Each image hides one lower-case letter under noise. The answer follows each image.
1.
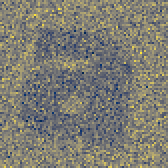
a
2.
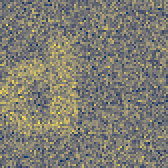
d
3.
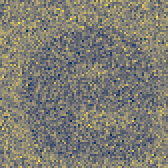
e
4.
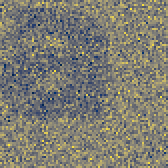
a
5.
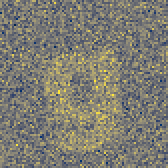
g
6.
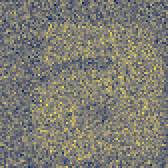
a
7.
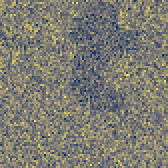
t
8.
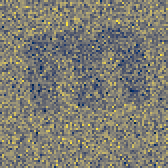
m
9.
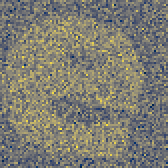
e
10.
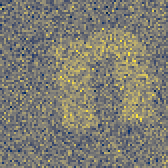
n
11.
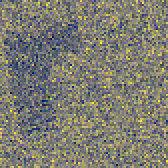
r
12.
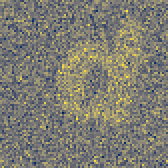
d
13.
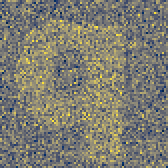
q
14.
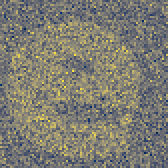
e
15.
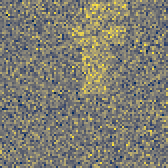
f
